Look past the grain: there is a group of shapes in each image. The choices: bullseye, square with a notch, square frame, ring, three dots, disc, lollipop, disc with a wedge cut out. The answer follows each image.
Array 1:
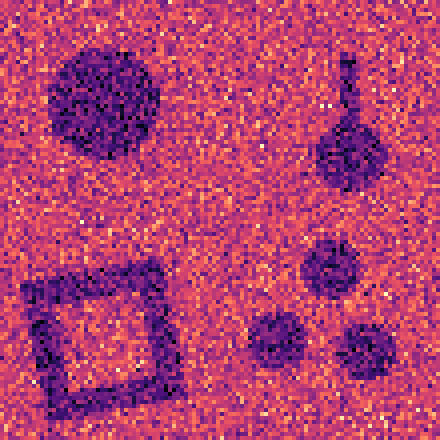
top left: disc; top right: lollipop; bottom left: square frame; bottom right: three dots
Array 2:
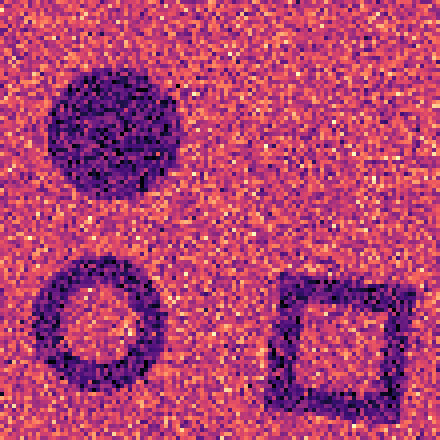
top left: disc; bottom left: ring; bottom right: square frame
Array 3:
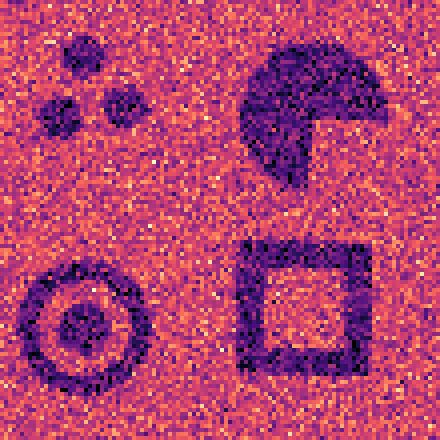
top left: three dots; top right: disc with a wedge cut out; bottom left: bullseye; bottom right: square frame
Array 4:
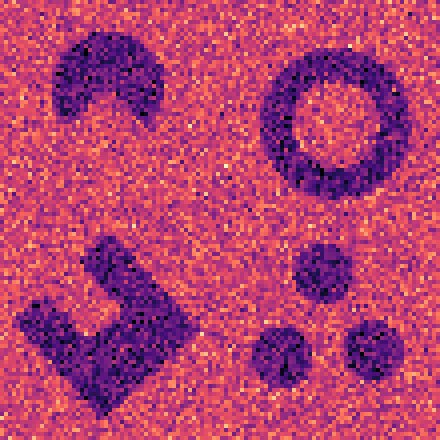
top left: disc with a wedge cut out; top right: ring; bottom left: square with a notch; bottom right: three dots
